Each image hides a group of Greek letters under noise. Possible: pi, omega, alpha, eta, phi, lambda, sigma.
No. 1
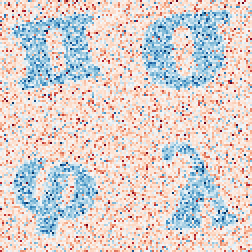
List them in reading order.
top left: pi; top right: sigma; bottom left: phi; bottom right: lambda
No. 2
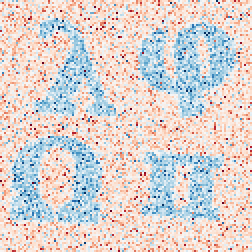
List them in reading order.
top left: lambda; top right: phi; bottom left: omega; bottom right: pi
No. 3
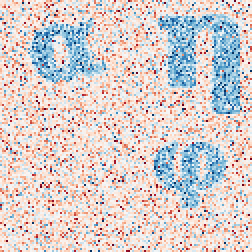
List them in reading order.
top left: alpha; top right: eta; bottom right: phi
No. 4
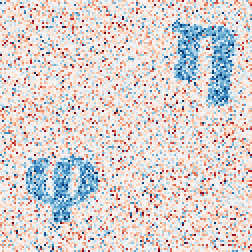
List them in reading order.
top right: eta; bottom left: phi
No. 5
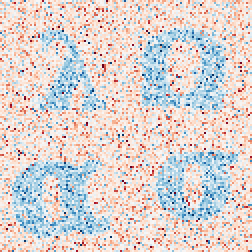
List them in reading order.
top left: lambda; top right: omega; bottom left: alpha; bottom right: sigma
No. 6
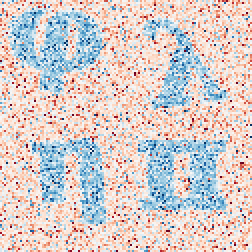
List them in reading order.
top left: phi; top right: lambda; bottom left: eta; bottom right: pi
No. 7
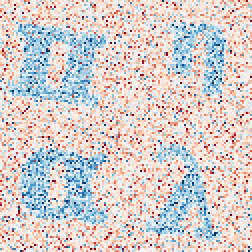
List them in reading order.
top left: pi; top right: eta; bottom left: alpha; bottom right: lambda
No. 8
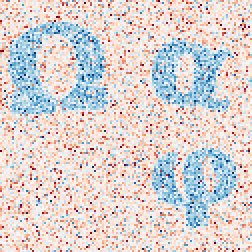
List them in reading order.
top left: omega; top right: alpha; bottom right: phi
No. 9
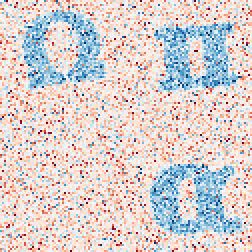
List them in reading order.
top left: omega; top right: pi; bottom right: alpha
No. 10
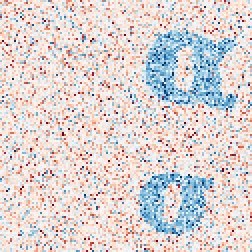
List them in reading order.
top right: alpha; bottom right: sigma
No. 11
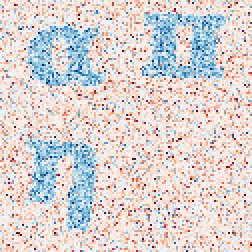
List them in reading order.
top left: alpha; top right: pi; bottom left: eta
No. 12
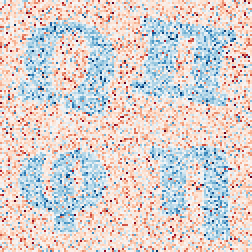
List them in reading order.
top left: omega; top right: pi; bottom left: phi; bottom right: eta
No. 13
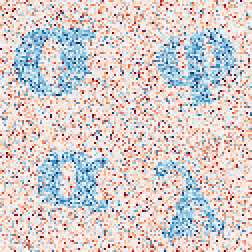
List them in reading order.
top left: sigma; top right: phi; bottom left: alpha; bottom right: lambda
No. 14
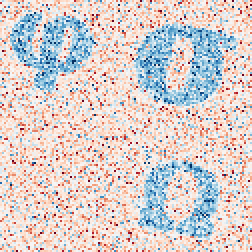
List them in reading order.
top left: phi; top right: sigma; bottom right: omega
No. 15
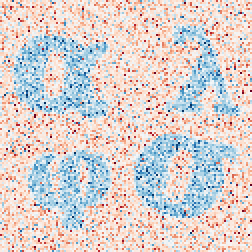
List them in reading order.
top left: alpha; top right: lambda; bottom left: phi; bottom right: sigma
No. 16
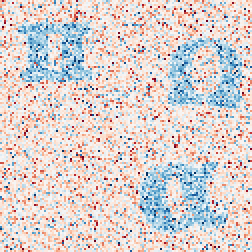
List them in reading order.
top left: pi; top right: omega; bottom right: alpha
